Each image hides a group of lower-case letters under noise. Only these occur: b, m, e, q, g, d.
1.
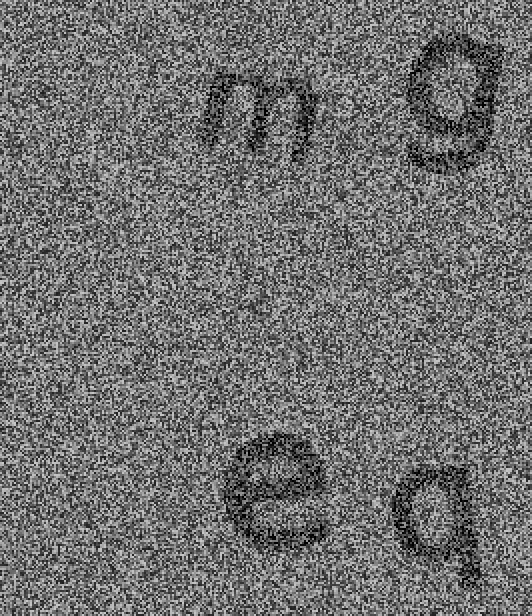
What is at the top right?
g
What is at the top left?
nothing
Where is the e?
bottom middle
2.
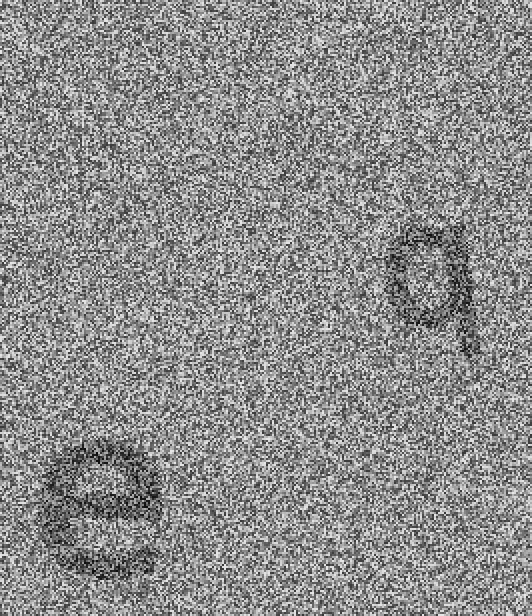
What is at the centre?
nothing
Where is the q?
middle right
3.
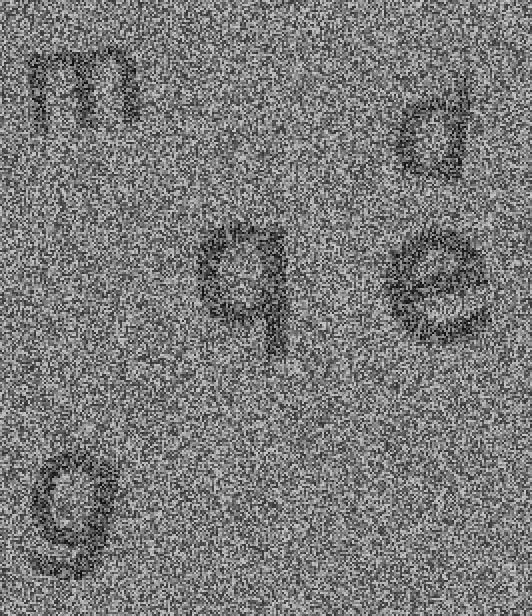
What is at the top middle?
nothing
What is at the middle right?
e
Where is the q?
centre
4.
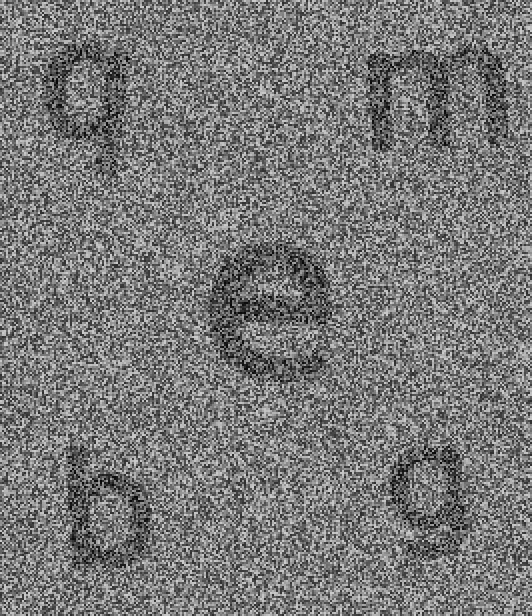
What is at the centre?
e
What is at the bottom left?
b
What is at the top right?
m
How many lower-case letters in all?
5
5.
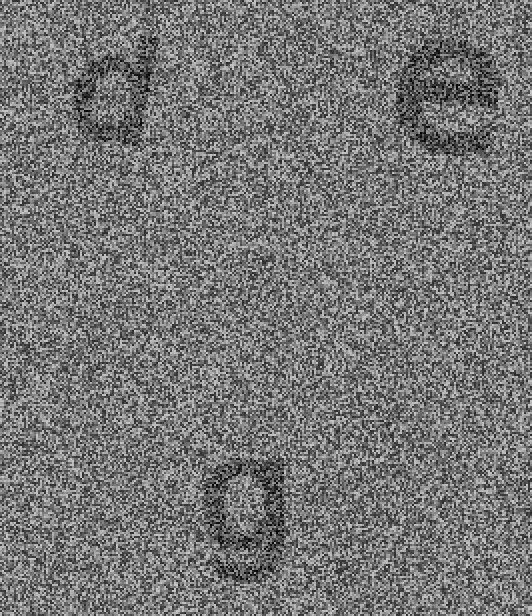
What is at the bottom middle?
g
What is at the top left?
d
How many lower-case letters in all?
3
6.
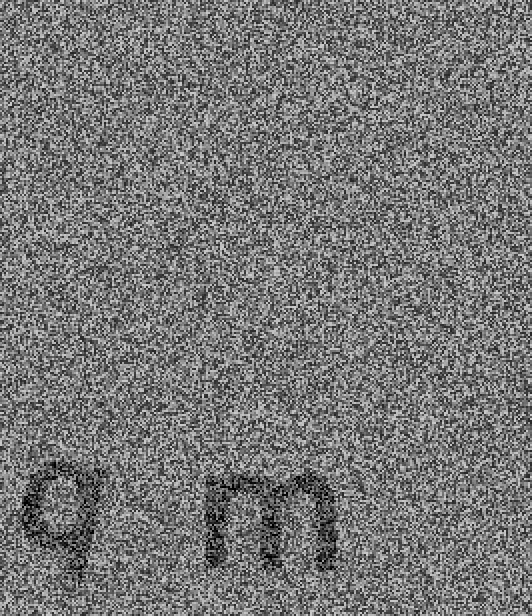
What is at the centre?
nothing
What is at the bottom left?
q
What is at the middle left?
nothing
